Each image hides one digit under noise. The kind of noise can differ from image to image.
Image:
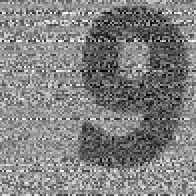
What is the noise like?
rows of uneven size
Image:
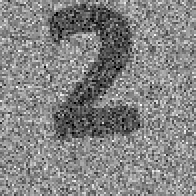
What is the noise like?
independent entries
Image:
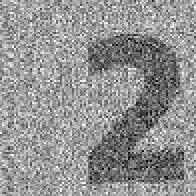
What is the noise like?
low rank plus noise
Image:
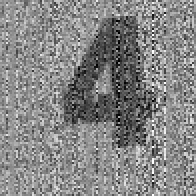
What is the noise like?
columns of uneven size
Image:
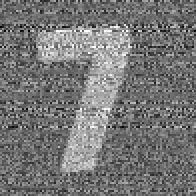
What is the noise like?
rows of uneven size
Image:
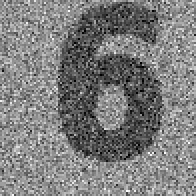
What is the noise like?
independent entries
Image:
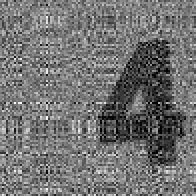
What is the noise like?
low rank plus noise
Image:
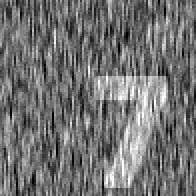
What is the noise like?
streaked along the columns
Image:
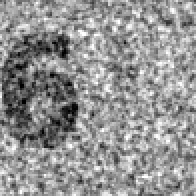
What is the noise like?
blotchy
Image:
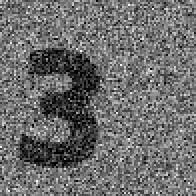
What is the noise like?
independent entries
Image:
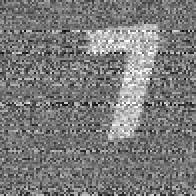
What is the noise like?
rows of uneven size
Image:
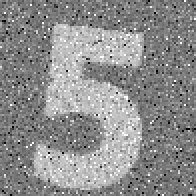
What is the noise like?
heavy tails
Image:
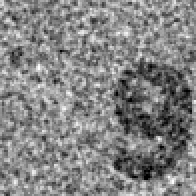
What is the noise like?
blotchy
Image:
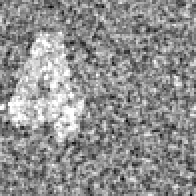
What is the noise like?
blotchy
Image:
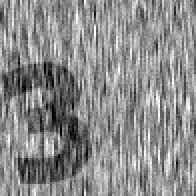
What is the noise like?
streaked along the columns
